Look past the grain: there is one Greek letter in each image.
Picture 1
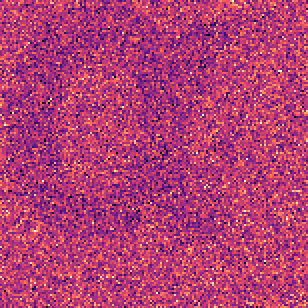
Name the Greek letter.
alpha
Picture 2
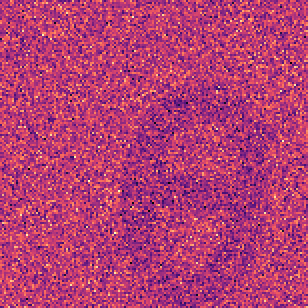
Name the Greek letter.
theta
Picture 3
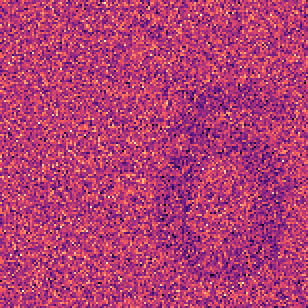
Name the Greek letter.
delta
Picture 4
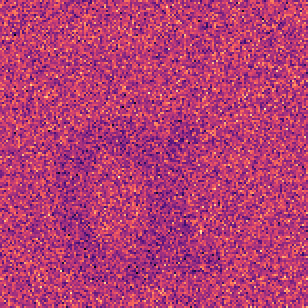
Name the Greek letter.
alpha
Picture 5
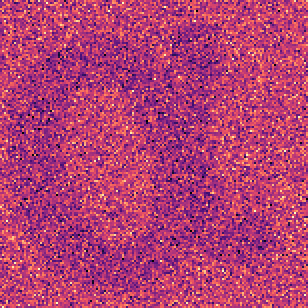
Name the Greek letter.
alpha
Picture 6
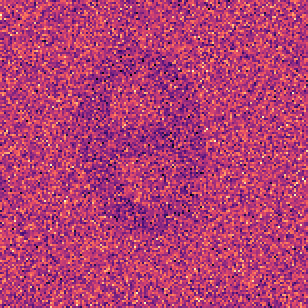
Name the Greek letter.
theta
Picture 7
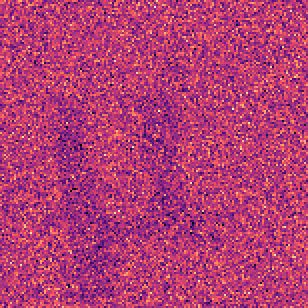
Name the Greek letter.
mu
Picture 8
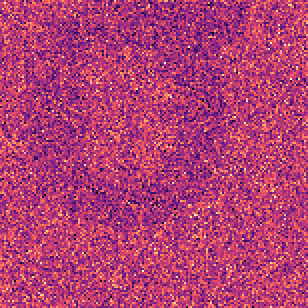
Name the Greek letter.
sigma
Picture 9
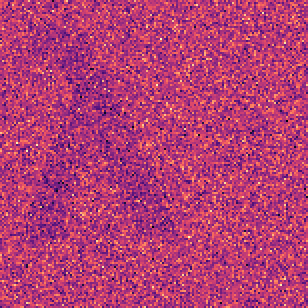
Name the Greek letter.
lambda
